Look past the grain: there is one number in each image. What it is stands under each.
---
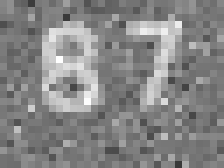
87
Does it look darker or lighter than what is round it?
lighter
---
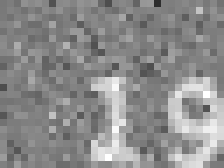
19
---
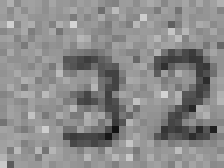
32
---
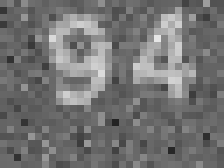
94
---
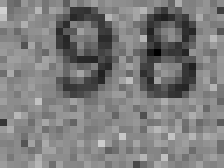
98
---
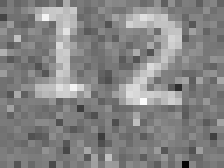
12
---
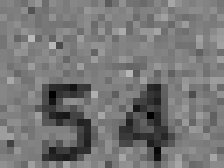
54
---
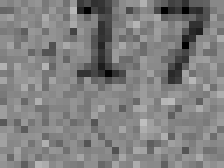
17
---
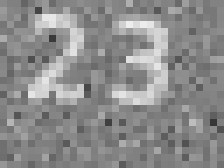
23
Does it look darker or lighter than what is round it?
lighter
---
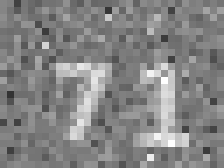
71
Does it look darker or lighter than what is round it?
lighter
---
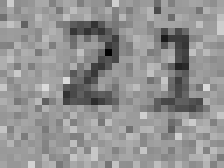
21
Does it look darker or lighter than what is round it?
darker
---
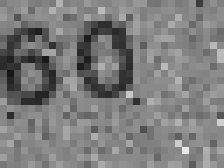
60
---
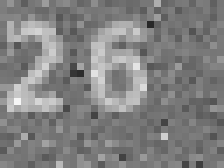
26
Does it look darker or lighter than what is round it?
lighter
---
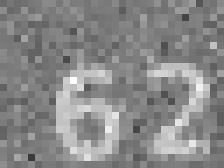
62
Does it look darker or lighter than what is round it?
lighter
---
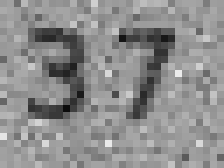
37
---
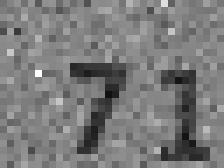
71
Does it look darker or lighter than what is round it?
darker
